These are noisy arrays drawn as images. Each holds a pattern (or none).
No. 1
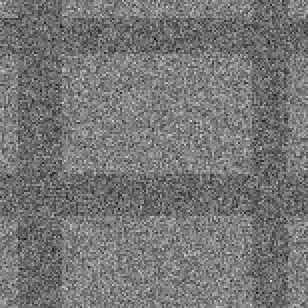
bands of rows crossing bands of columns
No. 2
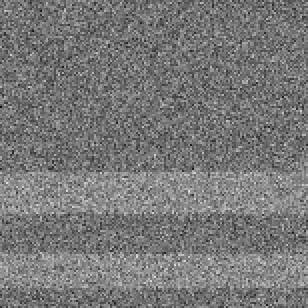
bands of rows
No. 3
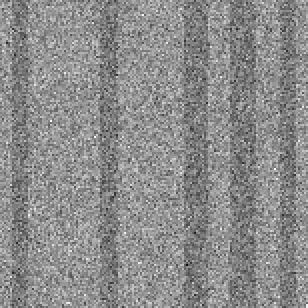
bands of columns
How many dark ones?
5
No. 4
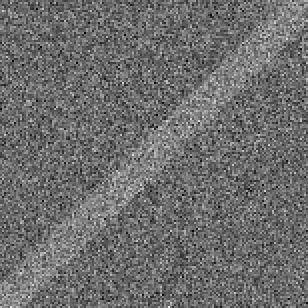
a diagonal band
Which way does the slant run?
bottom left to top right
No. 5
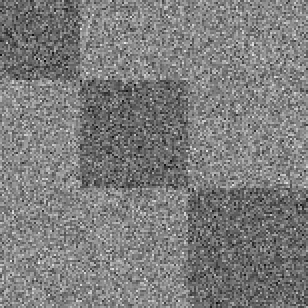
blocks along the diagonal
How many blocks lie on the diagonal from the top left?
3
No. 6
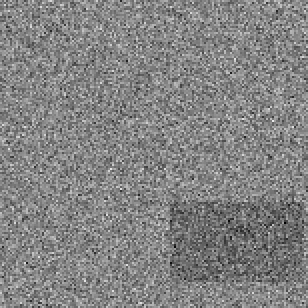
one block
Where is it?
bottom right
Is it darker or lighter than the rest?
darker
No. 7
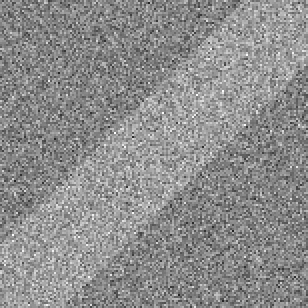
a diagonal band
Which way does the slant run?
bottom left to top right
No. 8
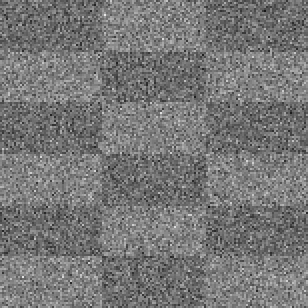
a checkerboard
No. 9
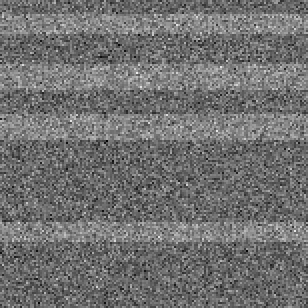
bands of rows
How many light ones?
4
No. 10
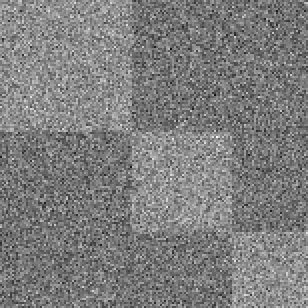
blocks along the diagonal
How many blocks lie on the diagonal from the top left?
3
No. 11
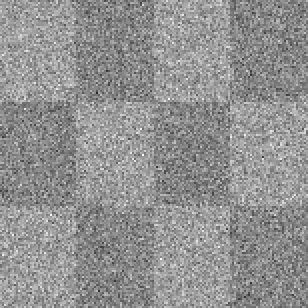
a checkerboard
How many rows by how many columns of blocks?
3 by 4
